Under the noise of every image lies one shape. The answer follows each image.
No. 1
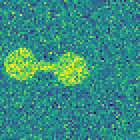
dumbbell
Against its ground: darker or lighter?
lighter
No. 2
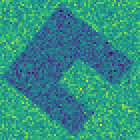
square with a notch
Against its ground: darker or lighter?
darker
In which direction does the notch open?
down and right
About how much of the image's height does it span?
nearly all
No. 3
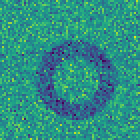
ring
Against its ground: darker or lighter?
darker
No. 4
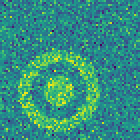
bullseye
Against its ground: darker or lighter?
lighter
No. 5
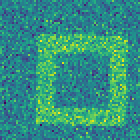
square frame
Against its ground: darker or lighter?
lighter
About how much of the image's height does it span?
two thirds
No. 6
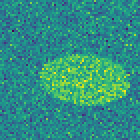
ellipse
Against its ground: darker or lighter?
lighter
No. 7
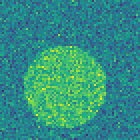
disc
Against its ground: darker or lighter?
lighter
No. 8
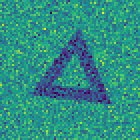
triangle frame
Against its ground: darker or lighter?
darker
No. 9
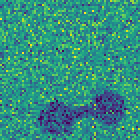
dumbbell
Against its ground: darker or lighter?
darker
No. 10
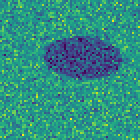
ellipse
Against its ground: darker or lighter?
darker
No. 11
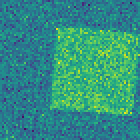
square
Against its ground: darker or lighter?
lighter
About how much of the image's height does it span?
two thirds
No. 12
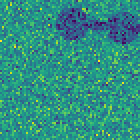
dumbbell
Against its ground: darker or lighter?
darker
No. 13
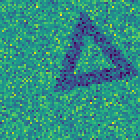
triangle frame
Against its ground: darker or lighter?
darker
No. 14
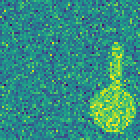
lollipop
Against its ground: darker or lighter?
lighter
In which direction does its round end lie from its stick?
down
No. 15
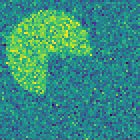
disc with a wedge cut out
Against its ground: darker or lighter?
lighter
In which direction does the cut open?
down and right
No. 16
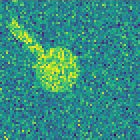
lollipop
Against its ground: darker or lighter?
lighter
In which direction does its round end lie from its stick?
down and right
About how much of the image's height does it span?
half
